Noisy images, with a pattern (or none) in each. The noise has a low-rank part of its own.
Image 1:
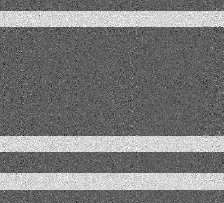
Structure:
bands of rows
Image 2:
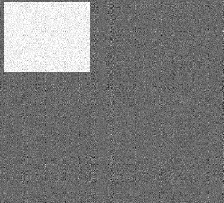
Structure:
one block
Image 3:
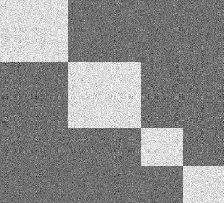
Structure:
blocks along the diagonal
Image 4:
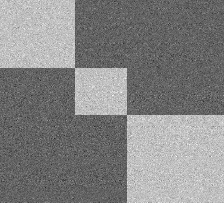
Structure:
blocks along the diagonal
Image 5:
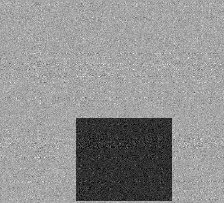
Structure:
one block
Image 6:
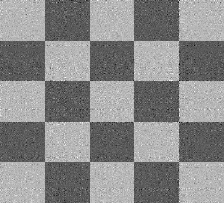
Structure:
a checkerboard
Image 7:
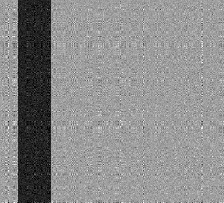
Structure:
one band of columns
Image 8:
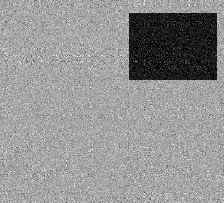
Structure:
one block
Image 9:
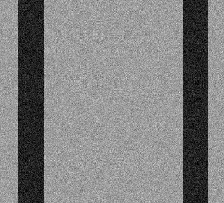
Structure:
bands of columns
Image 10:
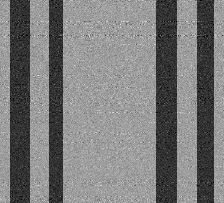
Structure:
bands of columns
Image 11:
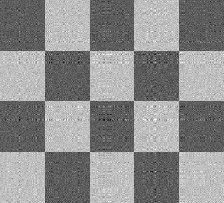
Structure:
a checkerboard
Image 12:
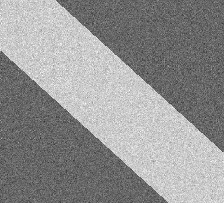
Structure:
a diagonal band
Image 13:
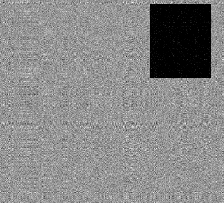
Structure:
one block
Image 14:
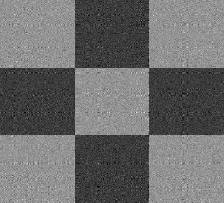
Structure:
a checkerboard
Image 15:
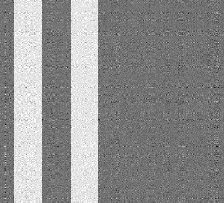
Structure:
bands of columns
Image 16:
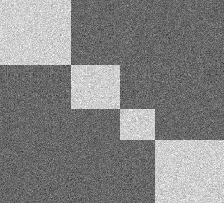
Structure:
blocks along the diagonal
